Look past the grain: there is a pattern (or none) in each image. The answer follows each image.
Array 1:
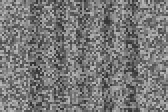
bands of columns
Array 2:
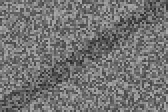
a diagonal band
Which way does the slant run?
bottom left to top right
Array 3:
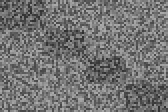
blocks along the diagonal
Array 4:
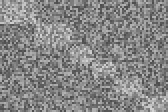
blocks along the diagonal
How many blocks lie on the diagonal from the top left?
6
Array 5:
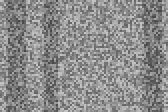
bands of columns
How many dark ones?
3
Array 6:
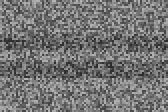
bands of rows
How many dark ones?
2
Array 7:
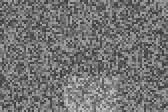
one block
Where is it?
bottom middle
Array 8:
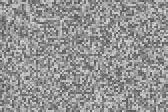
only noise
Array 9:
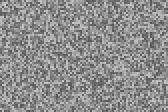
only noise
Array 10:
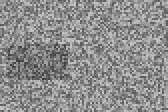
one block
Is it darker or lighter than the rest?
darker
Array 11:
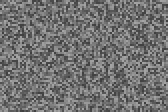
only noise
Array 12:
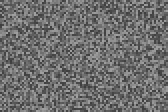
only noise
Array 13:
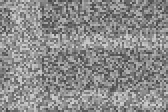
bands of rows crossing bands of columns
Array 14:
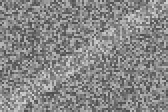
a diagonal band
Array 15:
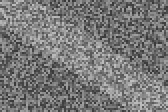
a diagonal band
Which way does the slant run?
top left to bottom right
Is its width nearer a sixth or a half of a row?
a half
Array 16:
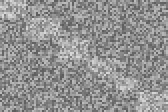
blocks along the diagonal
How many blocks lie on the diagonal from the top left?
6
